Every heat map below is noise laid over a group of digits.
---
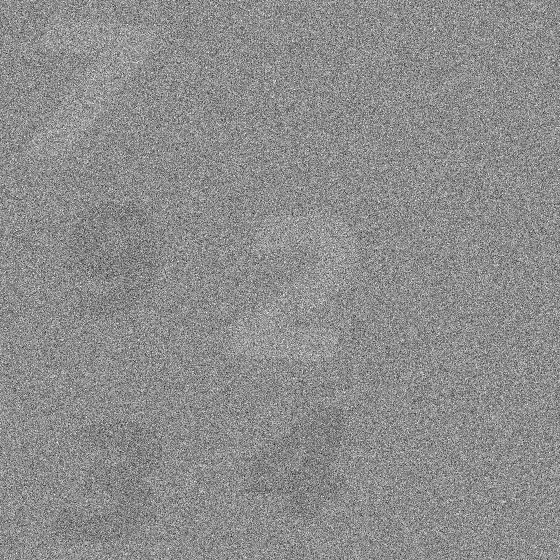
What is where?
top left: light 7; middle left: dark 9; centre: light 2; bottom left: dark 3; bottom middle: dark 4
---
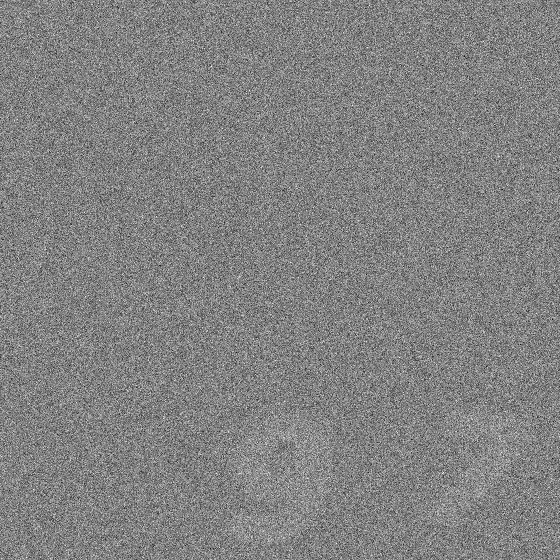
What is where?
bottom middle: light 9; bottom right: light 7
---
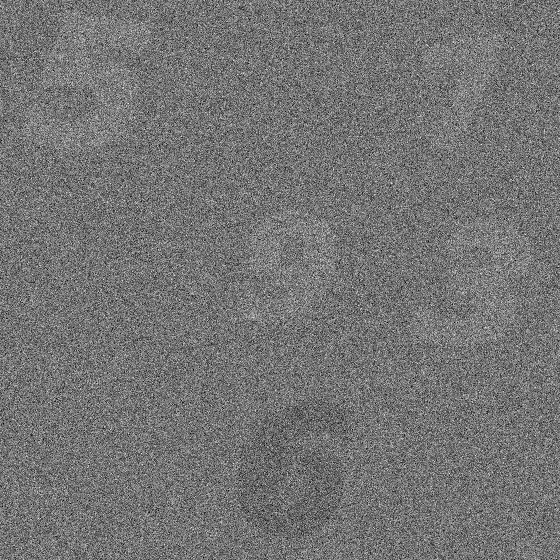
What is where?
top left: light 5; top right: light 7; centre: light 9; middle right: light 3; bottom middle: dark 6
